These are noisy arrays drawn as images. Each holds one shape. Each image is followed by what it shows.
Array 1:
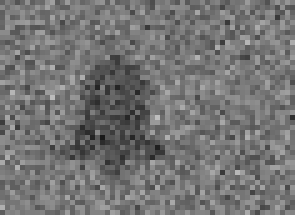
bell
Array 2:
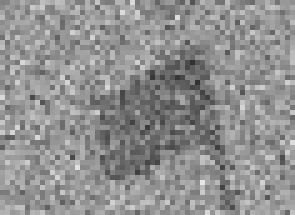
flag
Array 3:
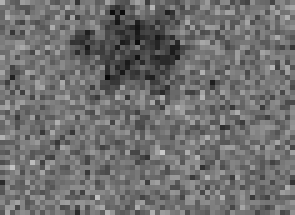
turtle
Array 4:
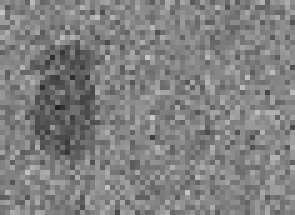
footprint
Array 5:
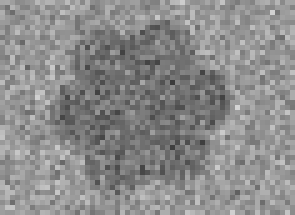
flower
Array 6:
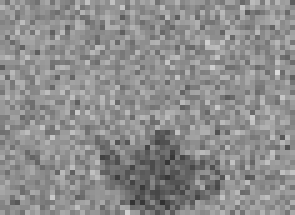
teapot
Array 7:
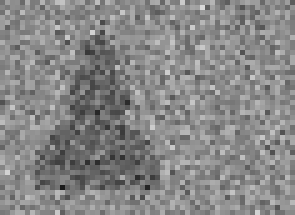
chess pawn
